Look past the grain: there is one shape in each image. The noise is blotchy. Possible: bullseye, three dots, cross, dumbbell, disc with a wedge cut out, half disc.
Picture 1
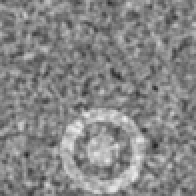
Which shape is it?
bullseye
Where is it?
bottom middle
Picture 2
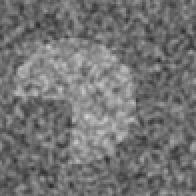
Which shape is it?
disc with a wedge cut out
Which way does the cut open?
down and left
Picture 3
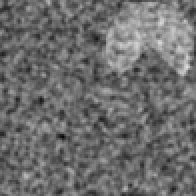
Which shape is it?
disc with a wedge cut out
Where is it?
top right
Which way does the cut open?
down
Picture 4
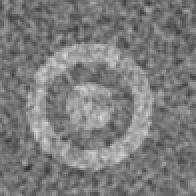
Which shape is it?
bullseye
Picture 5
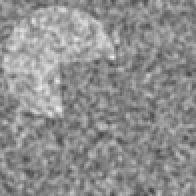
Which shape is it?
disc with a wedge cut out
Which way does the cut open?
down and right
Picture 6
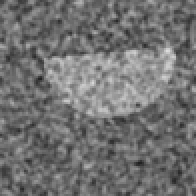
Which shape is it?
half disc
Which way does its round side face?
down
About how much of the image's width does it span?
two thirds
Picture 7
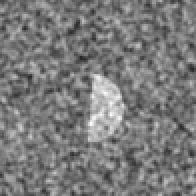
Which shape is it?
half disc
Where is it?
centre
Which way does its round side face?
right
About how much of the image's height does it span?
a third
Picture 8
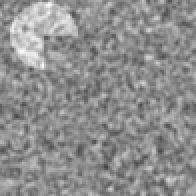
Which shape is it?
disc with a wedge cut out
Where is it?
top left
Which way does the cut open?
down and right
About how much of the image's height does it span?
a third
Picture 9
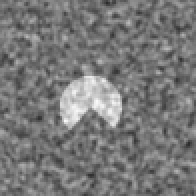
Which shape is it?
disc with a wedge cut out
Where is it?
centre
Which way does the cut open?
down
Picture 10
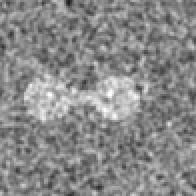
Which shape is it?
dumbbell
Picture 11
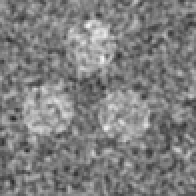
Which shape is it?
three dots
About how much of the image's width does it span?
two thirds
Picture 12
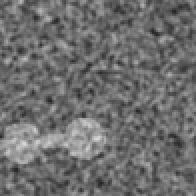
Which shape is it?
dumbbell
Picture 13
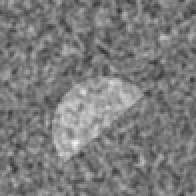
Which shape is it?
half disc
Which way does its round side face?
up and left
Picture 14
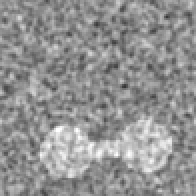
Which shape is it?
dumbbell
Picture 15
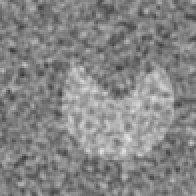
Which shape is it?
disc with a wedge cut out
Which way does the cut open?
up
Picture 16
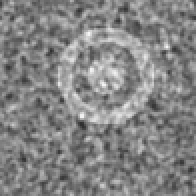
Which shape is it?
bullseye
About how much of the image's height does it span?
half
